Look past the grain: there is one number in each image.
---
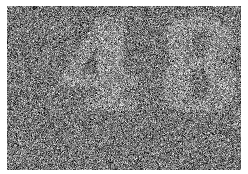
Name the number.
48
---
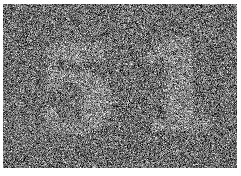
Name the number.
51
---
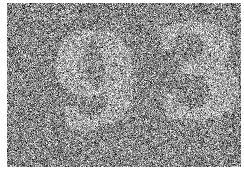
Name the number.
93
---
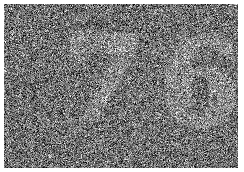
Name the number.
76
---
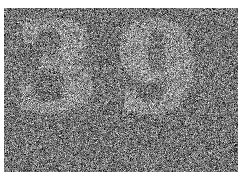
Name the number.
39
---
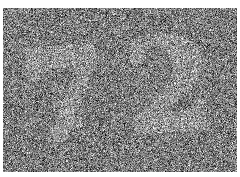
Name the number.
72
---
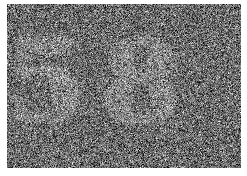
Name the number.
58
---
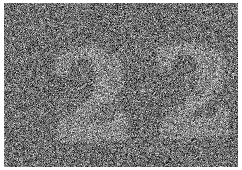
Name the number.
22
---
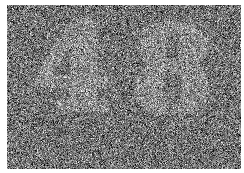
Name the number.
48
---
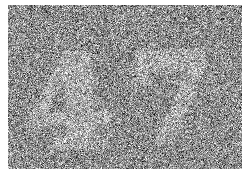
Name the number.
47
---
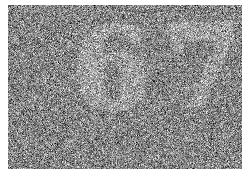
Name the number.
67
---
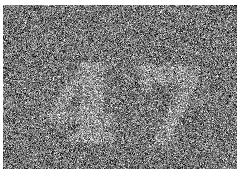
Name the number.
47
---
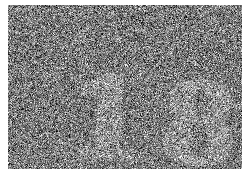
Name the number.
18
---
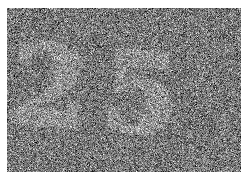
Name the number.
25
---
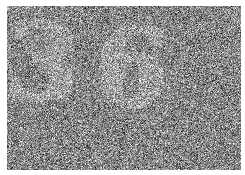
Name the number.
36
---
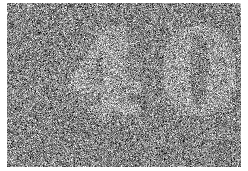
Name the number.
40
